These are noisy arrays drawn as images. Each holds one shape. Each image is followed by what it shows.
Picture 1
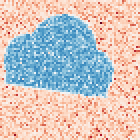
cloud
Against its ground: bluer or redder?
bluer
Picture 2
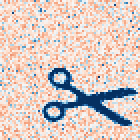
pair of scissors
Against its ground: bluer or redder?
bluer
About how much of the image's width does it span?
two thirds
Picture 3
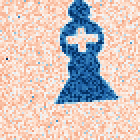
chess bishop
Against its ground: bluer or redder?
bluer
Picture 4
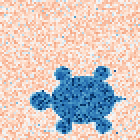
turtle
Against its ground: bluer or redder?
bluer
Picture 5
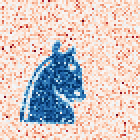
chess knight
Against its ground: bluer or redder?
bluer
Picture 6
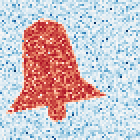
bell
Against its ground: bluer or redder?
redder
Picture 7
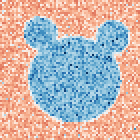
bear's head
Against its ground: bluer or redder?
bluer
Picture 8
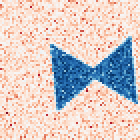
bow tie
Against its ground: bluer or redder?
bluer
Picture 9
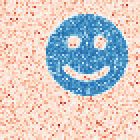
smiling face
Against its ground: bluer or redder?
bluer
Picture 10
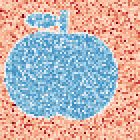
apple
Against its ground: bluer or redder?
bluer
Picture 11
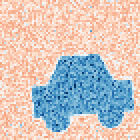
car
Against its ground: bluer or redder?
bluer
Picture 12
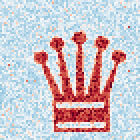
chess queen
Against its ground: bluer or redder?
redder
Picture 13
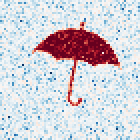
umbrella
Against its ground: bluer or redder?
redder
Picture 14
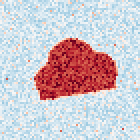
cloud
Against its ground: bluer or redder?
redder
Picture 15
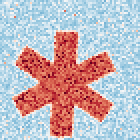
asterisk
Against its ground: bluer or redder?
redder
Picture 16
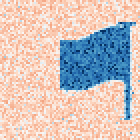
flag
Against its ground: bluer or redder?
bluer
